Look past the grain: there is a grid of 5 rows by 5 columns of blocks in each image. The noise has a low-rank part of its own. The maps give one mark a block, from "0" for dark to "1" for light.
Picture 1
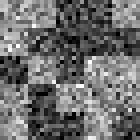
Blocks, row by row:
1 1 0 0 1
1 0 0 0 0
0 1 0 1 1
1 0 1 1 1
1 0 0 1 0
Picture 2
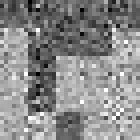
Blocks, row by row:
0 0 0 0 0
1 0 0 0 1
1 0 1 1 1
1 0 1 1 1
1 1 0 1 1
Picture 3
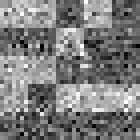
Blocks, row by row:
1 1 0 1 0
0 0 1 0 0
1 1 0 0 0
1 0 1 1 1
0 0 0 0 0
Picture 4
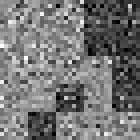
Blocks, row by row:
1 1 1 0 0
1 1 1 0 0
1 1 1 1 0
1 1 0 1 0
1 0 1 1 1
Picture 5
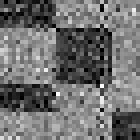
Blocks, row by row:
0 0 1 1 1
1 1 0 0 1
1 1 0 0 1
0 0 1 1 1
1 1 1 1 0
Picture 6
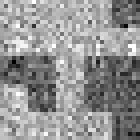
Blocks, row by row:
1 1 1 1 0
1 1 1 1 1
0 0 1 0 0
1 0 1 0 0
1 1 1 1 0
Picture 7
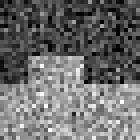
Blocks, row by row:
0 0 0 0 0
0 0 0 0 0
0 1 1 0 0
1 1 1 1 1
1 1 1 1 1
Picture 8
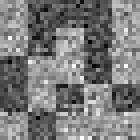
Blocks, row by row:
1 0 0 0 1
1 0 1 0 1
0 1 1 0 1
0 1 0 1 0
1 0 1 1 1
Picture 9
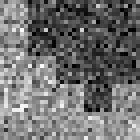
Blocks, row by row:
1 0 0 0 0
1 0 0 0 0
1 1 0 0 0
1 1 1 0 1
1 1 1 1 1
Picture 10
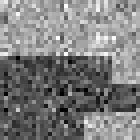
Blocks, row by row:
1 1 1 1 1
1 1 1 1 1
0 0 0 0 1
0 0 0 0 0
0 0 0 1 1
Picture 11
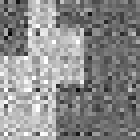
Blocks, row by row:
0 1 0 0 0
0 1 1 0 0
1 1 1 0 0
1 1 0 0 0
1 1 0 0 0
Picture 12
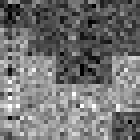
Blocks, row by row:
0 0 0 0 0
1 0 0 0 0
1 1 0 0 1
1 1 1 1 1
1 1 1 1 0
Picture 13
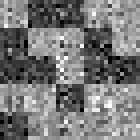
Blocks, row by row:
1 0 0 1 1
0 1 1 0 1
0 0 1 0 0
1 1 0 1 1
0 1 1 1 1
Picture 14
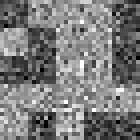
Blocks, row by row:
0 1 1 1 0
1 0 1 1 0
0 0 1 1 0
1 1 1 1 1
1 0 1 0 0
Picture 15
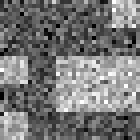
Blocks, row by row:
0 0 0 0 1
0 0 0 0 0
1 0 1 1 1
0 0 1 1 1
1 0 0 0 0
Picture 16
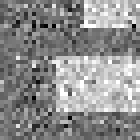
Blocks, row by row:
0 0 0 1 1
0 0 0 0 0
0 0 1 1 1
0 0 1 1 1
0 0 0 0 0
